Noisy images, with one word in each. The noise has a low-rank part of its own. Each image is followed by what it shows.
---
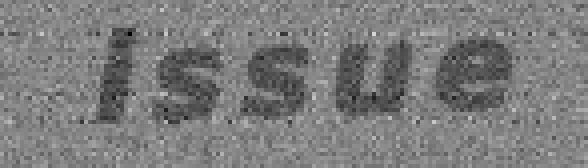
issue
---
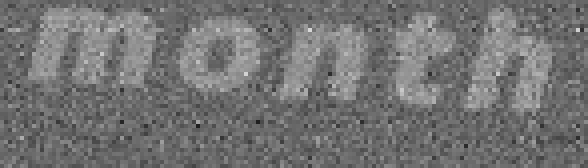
month
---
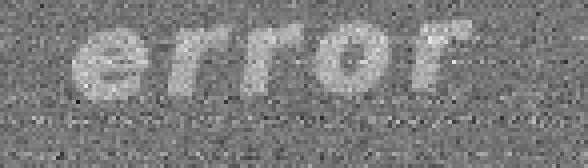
error
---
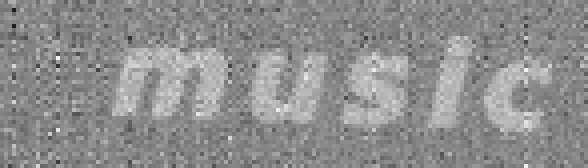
music
